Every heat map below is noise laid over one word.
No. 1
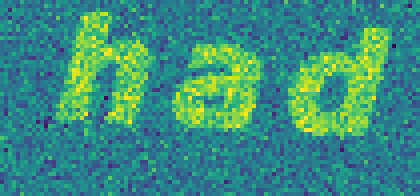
had
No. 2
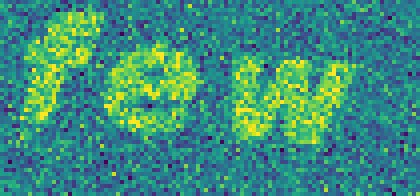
few
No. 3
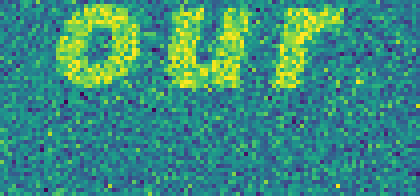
our
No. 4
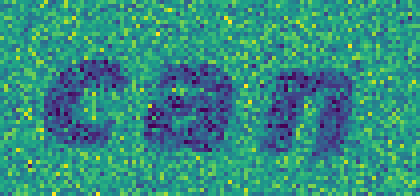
can
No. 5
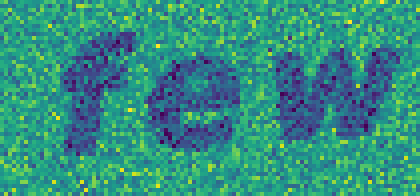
few
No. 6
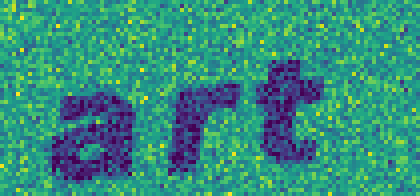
art
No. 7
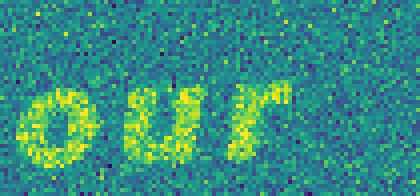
our
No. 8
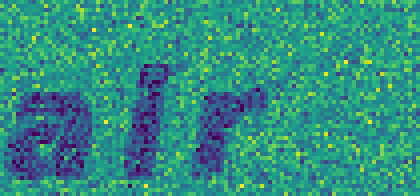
air
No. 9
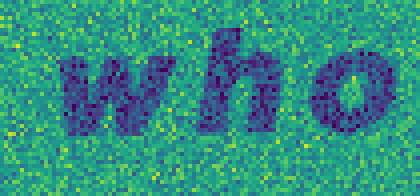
who
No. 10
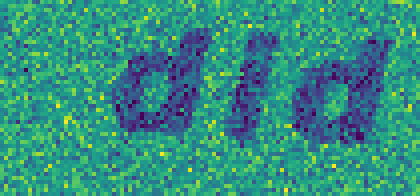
did
